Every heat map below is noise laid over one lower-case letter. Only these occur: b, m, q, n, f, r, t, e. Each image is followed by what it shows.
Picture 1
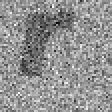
dark r
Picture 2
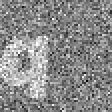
light q
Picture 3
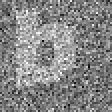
light b
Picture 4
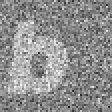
light b
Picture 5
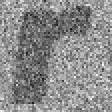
dark r
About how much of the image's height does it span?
nearly all
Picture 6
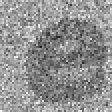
dark e
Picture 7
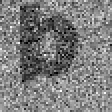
dark b
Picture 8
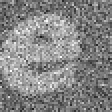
light e
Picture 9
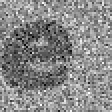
dark e
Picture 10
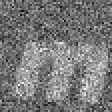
light m
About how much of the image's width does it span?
nearly all
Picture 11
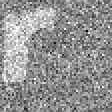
light r
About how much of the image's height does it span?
two thirds
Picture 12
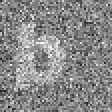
light b
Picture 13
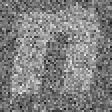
light n
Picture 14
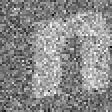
light n
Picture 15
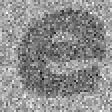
dark e
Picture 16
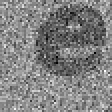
dark e
